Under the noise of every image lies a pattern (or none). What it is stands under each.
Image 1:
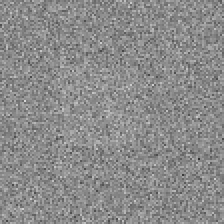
one block
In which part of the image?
centre
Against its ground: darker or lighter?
lighter
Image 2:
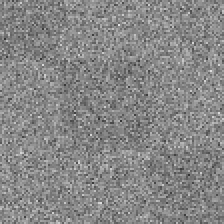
blocks along the diagonal
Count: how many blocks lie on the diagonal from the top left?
3
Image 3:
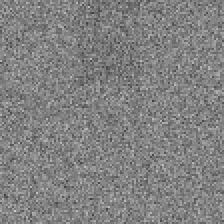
one block
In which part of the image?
top middle
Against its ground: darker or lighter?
darker
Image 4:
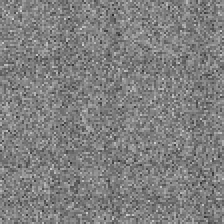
bands of rows crossing bands of columns
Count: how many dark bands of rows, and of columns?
3 and 3
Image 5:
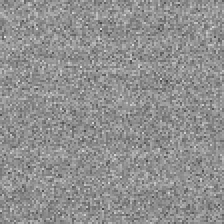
bands of rows
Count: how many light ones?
6
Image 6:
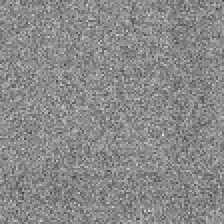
bands of rows crossing bands of columns
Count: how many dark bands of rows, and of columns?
1 and 1
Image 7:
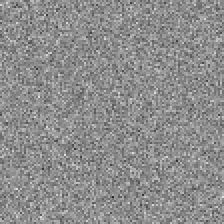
only noise
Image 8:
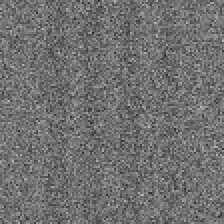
bands of columns
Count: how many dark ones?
4
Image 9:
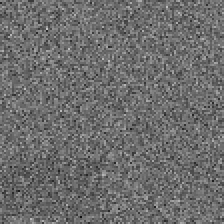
one block
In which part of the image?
bottom left
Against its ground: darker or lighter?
darker
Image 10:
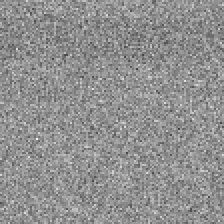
one band of rows
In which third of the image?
top
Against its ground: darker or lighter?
darker
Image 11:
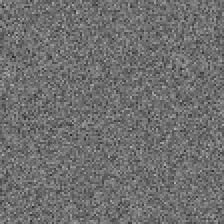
only noise
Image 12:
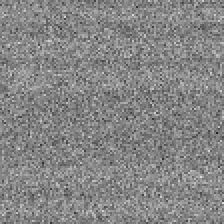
bands of rows
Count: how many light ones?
5
